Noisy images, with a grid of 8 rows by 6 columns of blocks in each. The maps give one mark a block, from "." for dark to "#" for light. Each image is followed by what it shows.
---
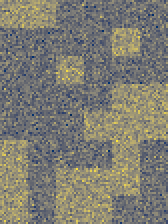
##....
....#.
..#...
....##
...###
#...#.
#.###.
#.##..
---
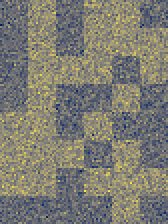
.#.##.
.#.###
.###.#
.#..#.
##.#..
###.#.
##.###
....#.
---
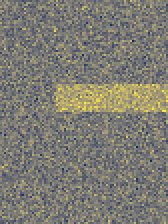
......
......
......
..####
......
......
......
......
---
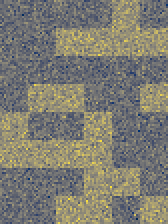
....#.
..####
......
.##..#
#..#..
####..
...##.
..##.#
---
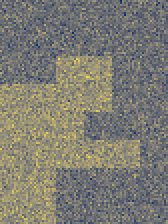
......
......
..##..
####..
###...
#####.
##....
##....
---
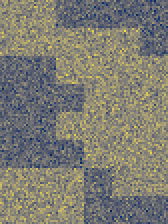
##....
#####.
..####
...###
..####
...###
###.##
###...
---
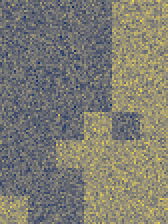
....##
....##
....##
....##
...#.#
..####
...###
#..###
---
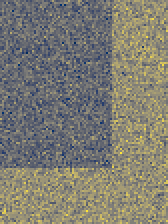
....##
....##
....##
....##
....##
....##
######
######
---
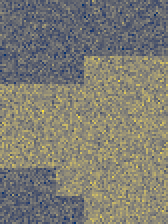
......
......
...###
######
######
######
..####
...###
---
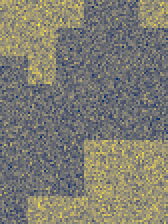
###..#
##....
.#....
......
......
...###
...###
.#####
